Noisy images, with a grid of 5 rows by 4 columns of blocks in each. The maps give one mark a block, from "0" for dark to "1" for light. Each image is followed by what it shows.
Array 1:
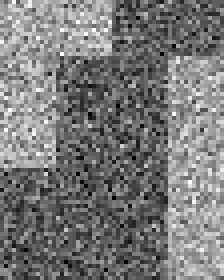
1 1 0 0
1 0 0 1
1 0 0 1
0 0 0 1
0 0 0 1
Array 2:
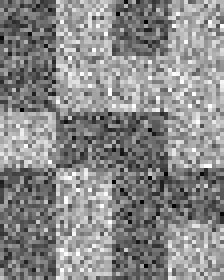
0 1 0 1
0 1 1 1
1 0 0 1
0 1 0 0
0 1 0 1
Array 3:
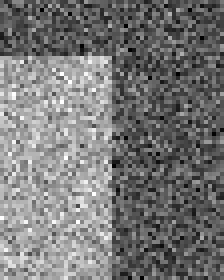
0 0 0 0
1 1 0 0
1 1 0 0
1 1 0 0
1 1 0 0
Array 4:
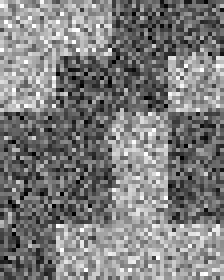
1 1 0 0
1 0 0 1
0 0 1 0
0 0 1 0
0 1 1 1
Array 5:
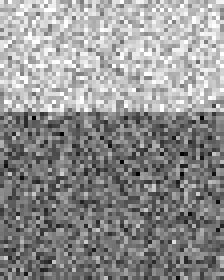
1 1 1 1
1 1 1 1
0 0 0 0
0 0 0 0
0 0 0 0
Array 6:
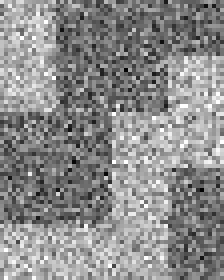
1 0 0 0
1 0 0 1
0 0 1 1
0 0 1 0
1 1 1 0
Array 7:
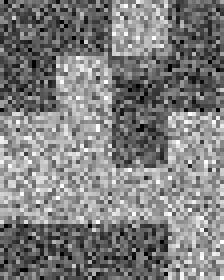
0 0 1 0
0 1 0 0
1 1 0 1
1 1 1 1
0 0 0 1
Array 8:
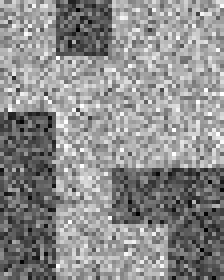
1 0 1 1
1 1 1 1
0 1 1 1
0 1 0 0
0 1 1 0
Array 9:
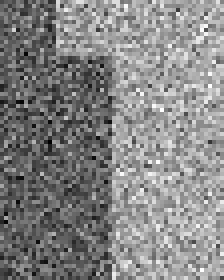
0 1 1 1
0 0 1 1
0 0 1 1
0 0 1 1
0 0 1 1
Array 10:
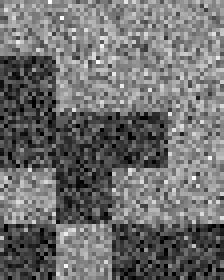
1 1 1 1
0 1 1 1
0 0 0 1
1 0 1 1
0 1 0 0
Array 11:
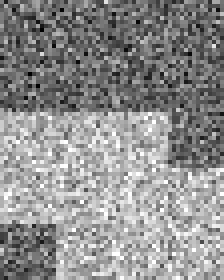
0 0 0 0
0 0 0 0
1 1 1 0
1 1 1 1
0 1 1 1
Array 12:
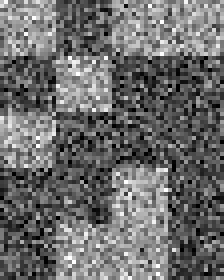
1 0 1 1
0 1 0 0
1 0 0 0
0 0 1 0
0 1 1 0
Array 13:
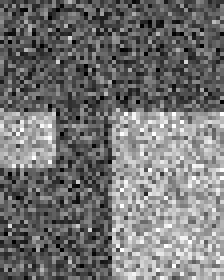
0 0 0 0
0 0 0 0
1 0 1 1
0 0 1 1
0 0 1 1
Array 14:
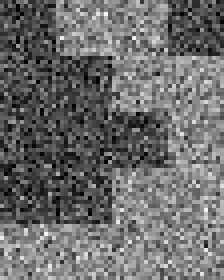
0 1 1 0
0 0 1 1
0 0 0 1
0 0 1 1
1 1 1 1
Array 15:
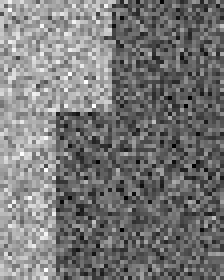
1 1 0 0
1 1 0 0
1 0 0 0
1 0 0 0
1 0 0 0
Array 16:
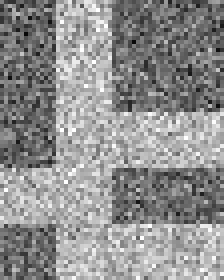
0 1 0 0
0 1 0 0
0 1 1 1
1 1 0 0
0 1 1 1
